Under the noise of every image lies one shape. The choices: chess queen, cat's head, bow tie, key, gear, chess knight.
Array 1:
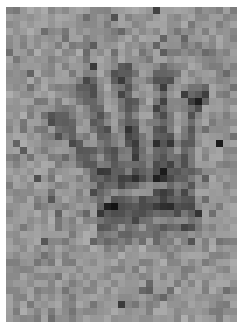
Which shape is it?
chess queen
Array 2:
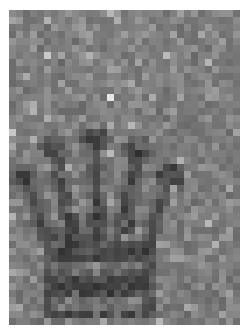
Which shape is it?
chess queen
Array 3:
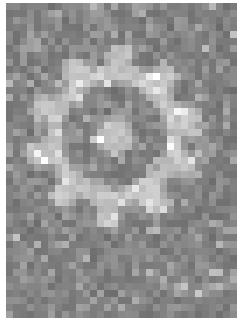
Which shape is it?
gear
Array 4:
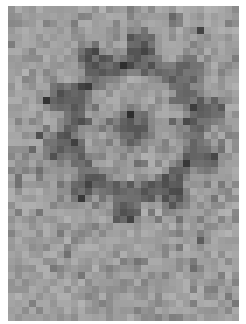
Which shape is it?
gear
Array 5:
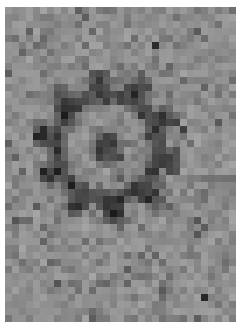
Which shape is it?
gear
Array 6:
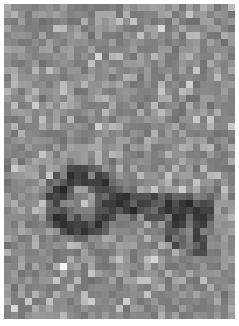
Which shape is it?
key
